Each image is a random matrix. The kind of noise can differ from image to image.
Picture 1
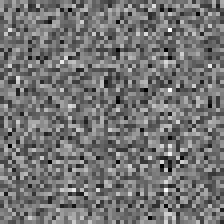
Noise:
low rank plus noise
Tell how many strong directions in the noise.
five to eight
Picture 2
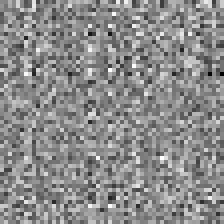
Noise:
low rank plus noise
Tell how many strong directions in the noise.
two
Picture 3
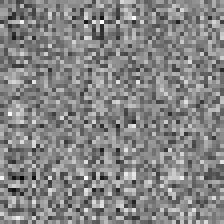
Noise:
low rank plus noise
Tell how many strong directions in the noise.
one
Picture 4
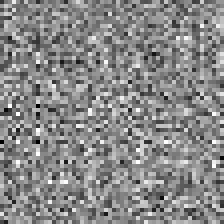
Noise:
low rank plus noise
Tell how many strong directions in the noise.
three or four
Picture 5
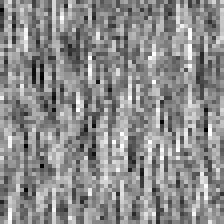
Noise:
streaked along the columns
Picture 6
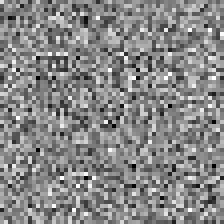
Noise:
low rank plus noise
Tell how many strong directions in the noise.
three or four
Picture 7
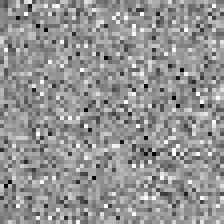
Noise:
heavy tails
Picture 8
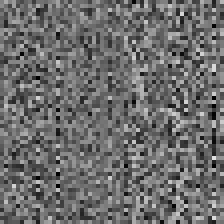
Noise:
columns of uneven size
